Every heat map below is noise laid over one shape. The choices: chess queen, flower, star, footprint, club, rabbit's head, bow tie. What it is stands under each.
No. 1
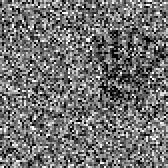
chess queen
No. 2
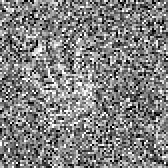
chess queen
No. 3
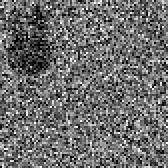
rabbit's head
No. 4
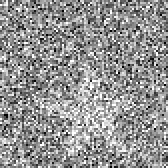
star
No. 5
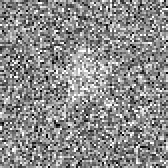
star
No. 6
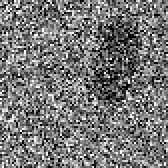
footprint
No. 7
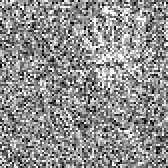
chess queen
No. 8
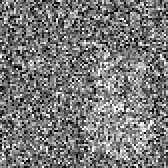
rabbit's head
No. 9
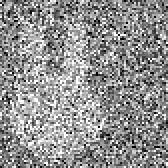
rabbit's head
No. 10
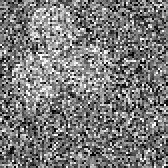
club
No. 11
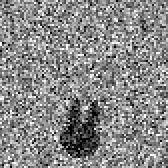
rabbit's head
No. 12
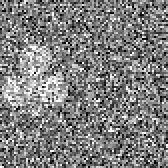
club
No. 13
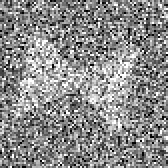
bow tie
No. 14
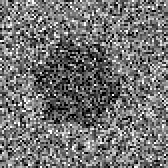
flower
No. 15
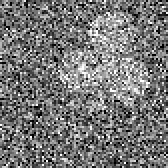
club
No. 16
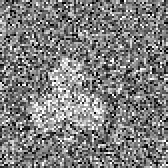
club
